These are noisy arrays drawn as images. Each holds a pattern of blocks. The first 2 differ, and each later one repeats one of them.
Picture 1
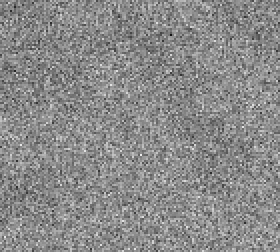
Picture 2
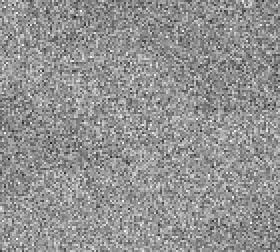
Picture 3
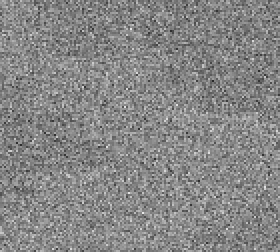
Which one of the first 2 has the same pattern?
2
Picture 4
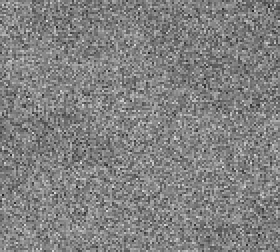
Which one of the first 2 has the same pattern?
2
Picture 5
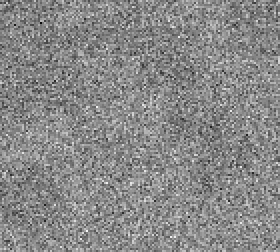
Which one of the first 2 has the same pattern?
1
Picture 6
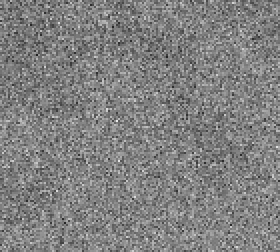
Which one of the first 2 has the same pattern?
1
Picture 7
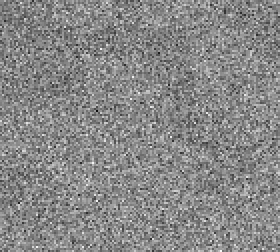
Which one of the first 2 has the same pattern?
1
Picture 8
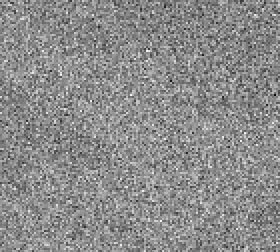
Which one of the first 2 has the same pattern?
2
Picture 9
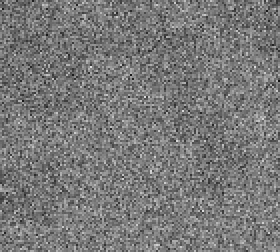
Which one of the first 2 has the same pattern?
1
